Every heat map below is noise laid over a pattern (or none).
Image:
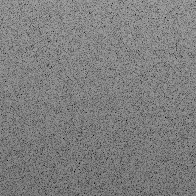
a smooth slope
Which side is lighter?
top
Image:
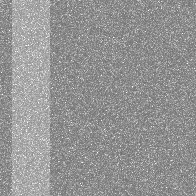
one vertical stripe
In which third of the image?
left
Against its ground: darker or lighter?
lighter
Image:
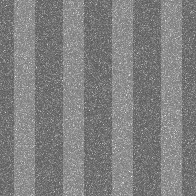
vertical stripes
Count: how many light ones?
4
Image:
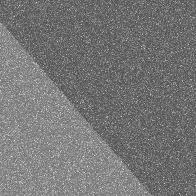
a sharp edge
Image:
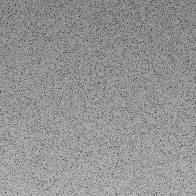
a smooth slope
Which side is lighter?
bottom
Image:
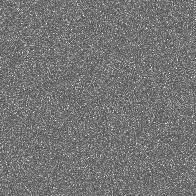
only noise
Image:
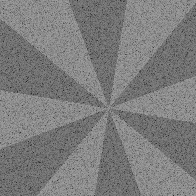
spokes from one point
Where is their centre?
centre
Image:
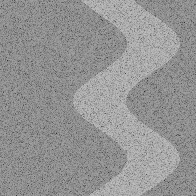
a wavy band
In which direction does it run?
top to bottom
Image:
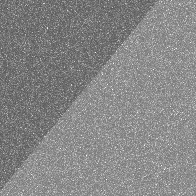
a sharp edge
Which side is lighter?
bottom right
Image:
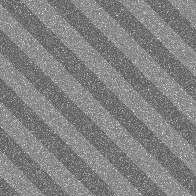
diagonal stripes
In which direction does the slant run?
top left to bottom right
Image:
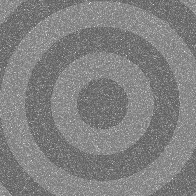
rings round one point
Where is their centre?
centre
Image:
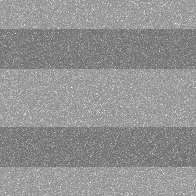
horizontal stripes
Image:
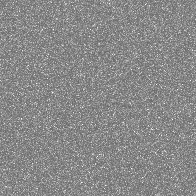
only noise
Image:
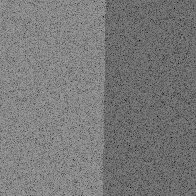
a sharp edge
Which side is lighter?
left
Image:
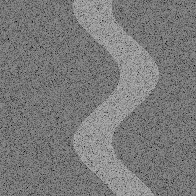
a wavy band
